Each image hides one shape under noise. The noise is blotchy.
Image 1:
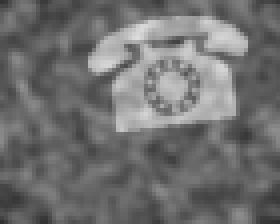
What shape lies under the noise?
telephone
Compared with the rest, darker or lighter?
lighter
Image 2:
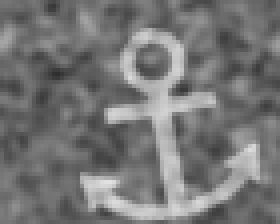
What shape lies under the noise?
anchor
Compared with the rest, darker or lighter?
lighter
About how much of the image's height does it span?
nearly all
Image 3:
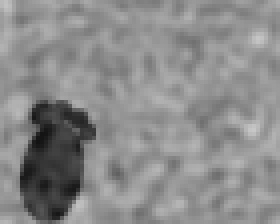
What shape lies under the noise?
footprint
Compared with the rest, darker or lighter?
darker
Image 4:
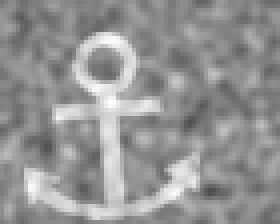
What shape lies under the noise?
anchor
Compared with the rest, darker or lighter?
lighter
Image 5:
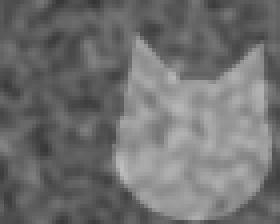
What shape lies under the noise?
cat's head
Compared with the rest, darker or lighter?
lighter
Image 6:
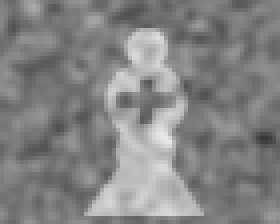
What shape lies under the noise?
chess bishop
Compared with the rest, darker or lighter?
lighter
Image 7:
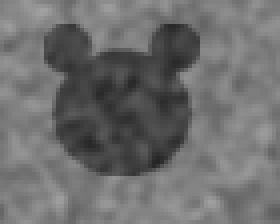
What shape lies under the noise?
bear's head
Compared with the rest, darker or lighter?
darker
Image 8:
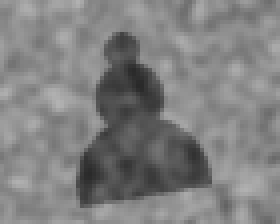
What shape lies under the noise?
chess pawn
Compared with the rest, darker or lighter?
darker
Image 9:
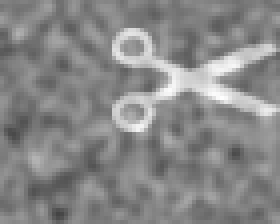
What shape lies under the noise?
pair of scissors
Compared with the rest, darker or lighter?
lighter
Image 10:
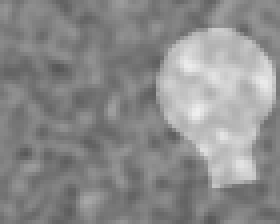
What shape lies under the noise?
light bulb
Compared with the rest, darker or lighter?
lighter
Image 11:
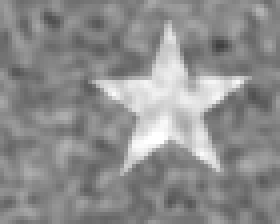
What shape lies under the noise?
star
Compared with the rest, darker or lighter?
lighter
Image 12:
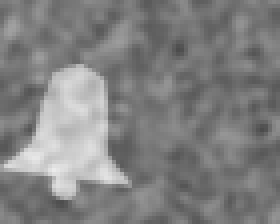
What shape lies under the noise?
bell
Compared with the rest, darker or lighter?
lighter
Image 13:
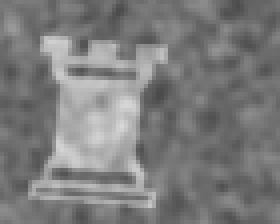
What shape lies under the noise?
chess rook
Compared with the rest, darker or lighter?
lighter
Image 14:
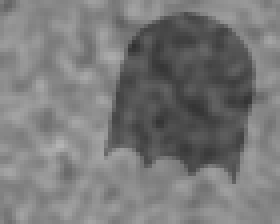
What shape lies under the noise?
ghost
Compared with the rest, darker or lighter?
darker
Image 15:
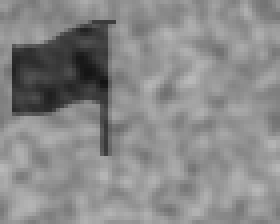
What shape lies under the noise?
flag
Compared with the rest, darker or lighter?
darker
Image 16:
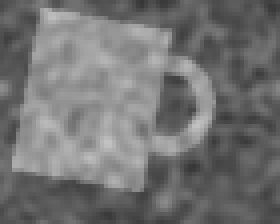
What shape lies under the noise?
cup
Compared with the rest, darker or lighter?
lighter
